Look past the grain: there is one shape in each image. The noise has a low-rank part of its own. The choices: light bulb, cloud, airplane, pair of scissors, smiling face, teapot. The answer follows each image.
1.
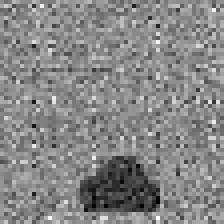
cloud
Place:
bottom middle
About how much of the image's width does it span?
a third
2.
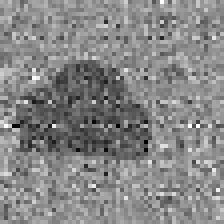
cloud
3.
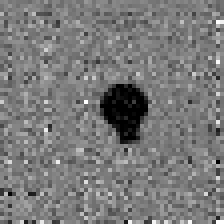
light bulb
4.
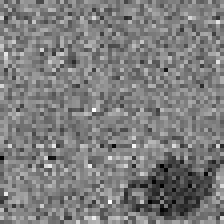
teapot
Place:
bottom right
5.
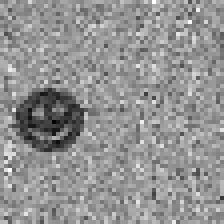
smiling face
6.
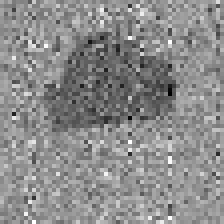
cloud
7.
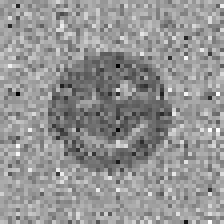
smiling face
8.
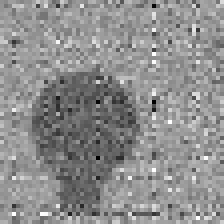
light bulb
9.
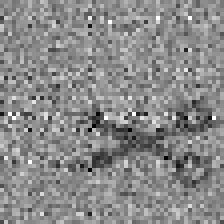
pair of scissors
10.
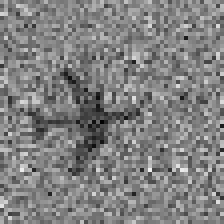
airplane
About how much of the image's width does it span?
half
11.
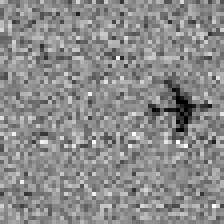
airplane
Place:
middle right
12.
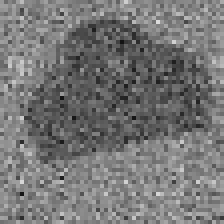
cloud
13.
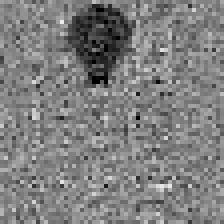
light bulb
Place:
top middle
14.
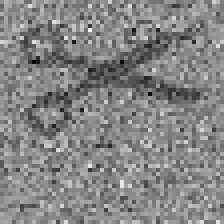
pair of scissors
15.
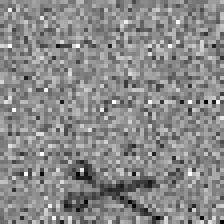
pair of scissors
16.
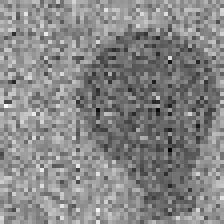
light bulb
